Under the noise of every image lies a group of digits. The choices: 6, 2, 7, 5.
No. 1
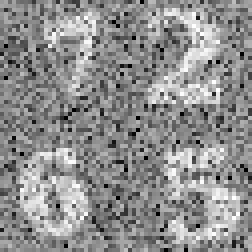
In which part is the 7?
top left
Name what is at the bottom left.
6
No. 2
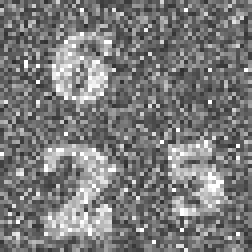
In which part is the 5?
bottom right
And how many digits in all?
3
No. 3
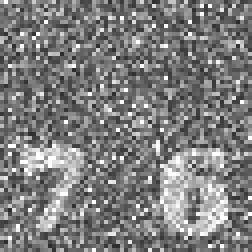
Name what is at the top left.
nothing
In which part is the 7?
bottom left
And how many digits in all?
2
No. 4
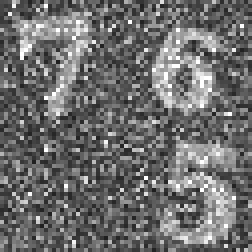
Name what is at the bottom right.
5
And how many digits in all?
3
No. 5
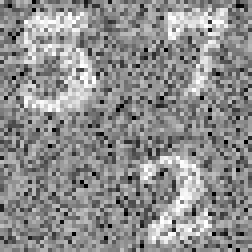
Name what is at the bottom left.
nothing
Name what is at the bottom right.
2
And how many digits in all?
3
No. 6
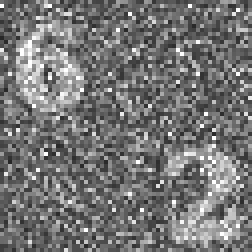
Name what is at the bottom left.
nothing
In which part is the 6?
top left
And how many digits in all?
2
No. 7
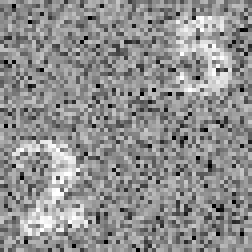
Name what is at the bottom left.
2
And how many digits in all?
2
